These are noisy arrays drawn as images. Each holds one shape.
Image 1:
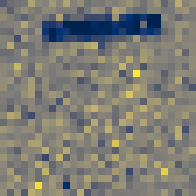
bar
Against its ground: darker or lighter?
darker
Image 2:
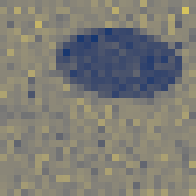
ellipse
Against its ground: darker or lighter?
darker
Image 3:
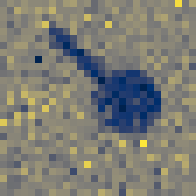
lollipop
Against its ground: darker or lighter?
darker
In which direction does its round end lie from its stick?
down and right
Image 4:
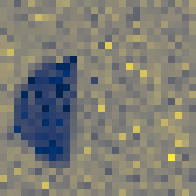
half disc
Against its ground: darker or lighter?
darker
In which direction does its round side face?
left
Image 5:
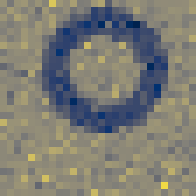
ring
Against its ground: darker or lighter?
darker
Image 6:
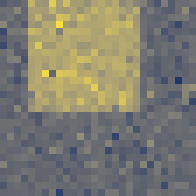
square
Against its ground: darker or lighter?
lighter
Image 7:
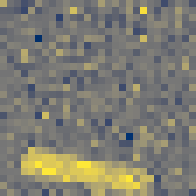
bar
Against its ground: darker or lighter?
lighter
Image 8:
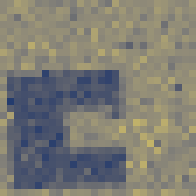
square with a notch
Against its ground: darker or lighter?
darker
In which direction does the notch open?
right
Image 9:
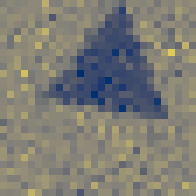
triangle
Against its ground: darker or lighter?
darker
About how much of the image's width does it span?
two thirds
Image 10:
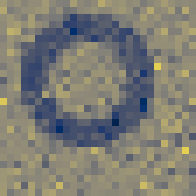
ring
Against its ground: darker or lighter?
darker
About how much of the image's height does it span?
two thirds
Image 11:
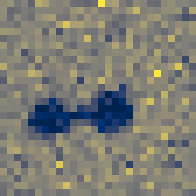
dumbbell
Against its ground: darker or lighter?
darker
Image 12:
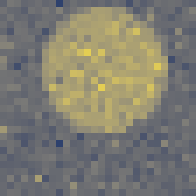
disc
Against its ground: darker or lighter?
lighter
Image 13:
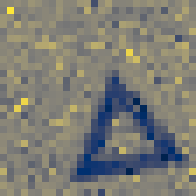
triangle frame
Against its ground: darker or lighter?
darker
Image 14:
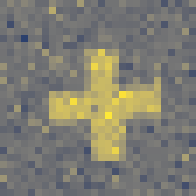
cross
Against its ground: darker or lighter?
lighter
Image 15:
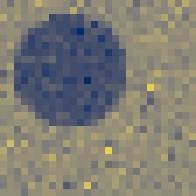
disc
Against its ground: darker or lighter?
darker
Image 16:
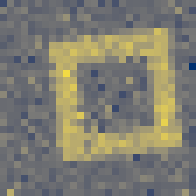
square frame
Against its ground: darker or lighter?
lighter
